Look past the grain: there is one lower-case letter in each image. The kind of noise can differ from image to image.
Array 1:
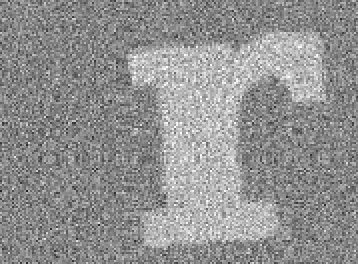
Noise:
low rank plus noise
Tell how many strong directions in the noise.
three or four
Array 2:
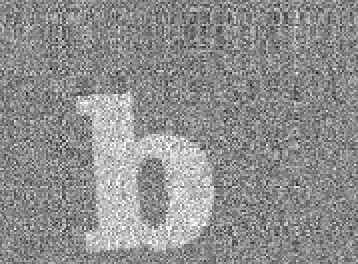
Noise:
low rank plus noise
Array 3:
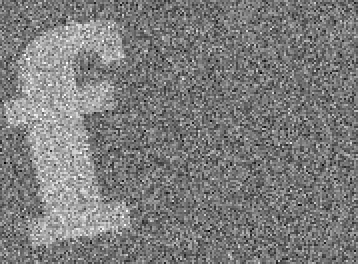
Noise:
independent entries
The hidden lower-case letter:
f
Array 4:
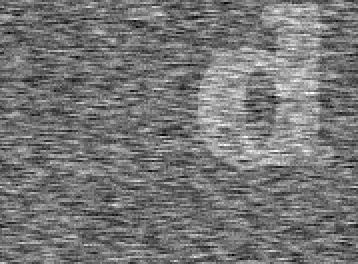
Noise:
streaked along the rows
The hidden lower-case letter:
d
